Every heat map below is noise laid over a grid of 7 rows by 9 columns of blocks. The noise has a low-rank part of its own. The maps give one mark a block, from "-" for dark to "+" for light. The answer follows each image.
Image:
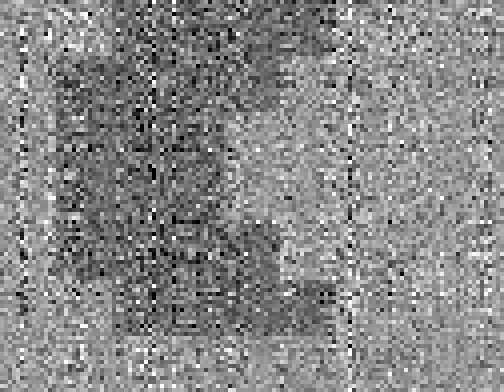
++----+++
+----++++
+---+++++
+---+++++
+----++++
++----+++
+++++++++
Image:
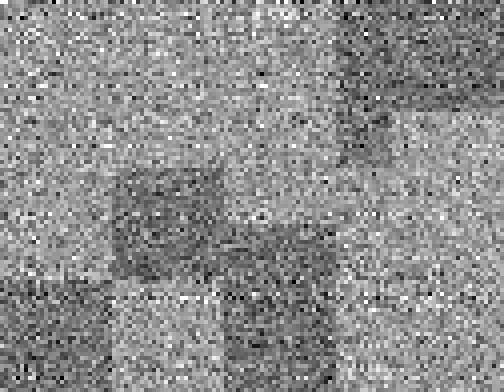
++++++---
++++++---
++++++-++
++--+++++
++----+++
--++--+++
--++--+++
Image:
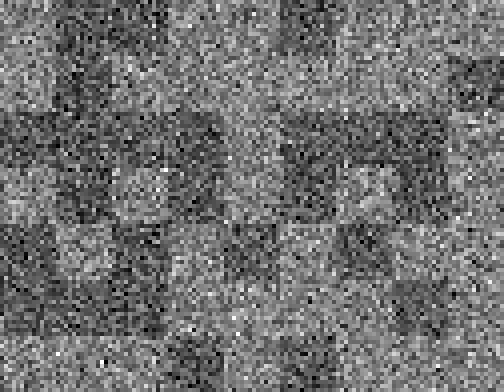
+--++-+++
+-++++++-
----+---+
+-+-+-+-+
-+-+-+-++
---++++-+
+++-+-+++
